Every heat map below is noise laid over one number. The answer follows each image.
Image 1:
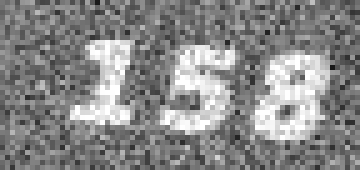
158
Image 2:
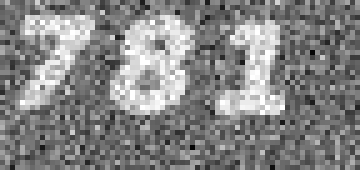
781
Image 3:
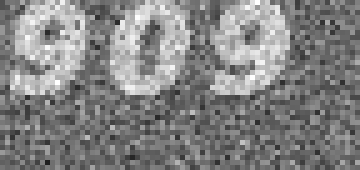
909
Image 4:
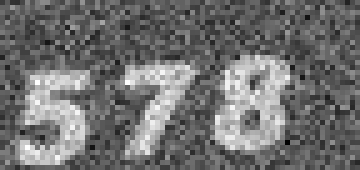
578
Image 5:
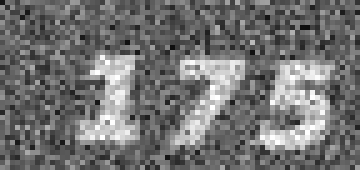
175
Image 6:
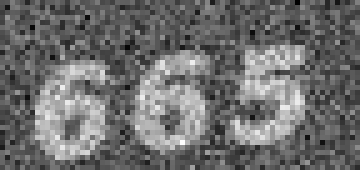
665
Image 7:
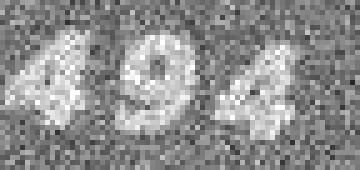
494
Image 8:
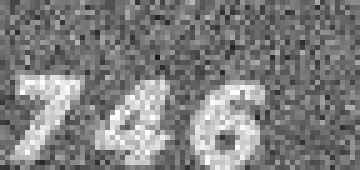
746
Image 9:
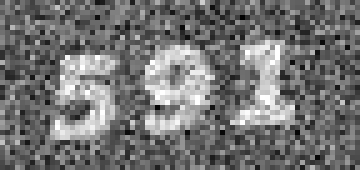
591
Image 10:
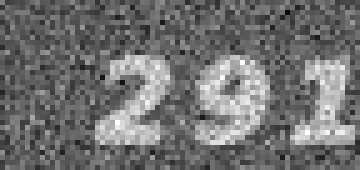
291
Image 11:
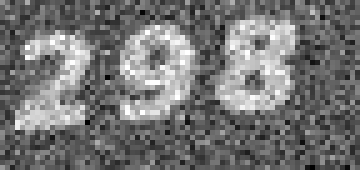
298
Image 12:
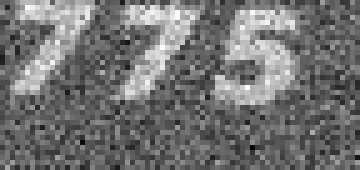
775
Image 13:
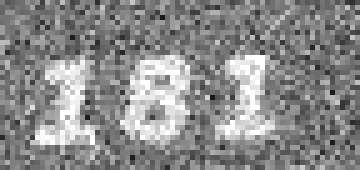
181
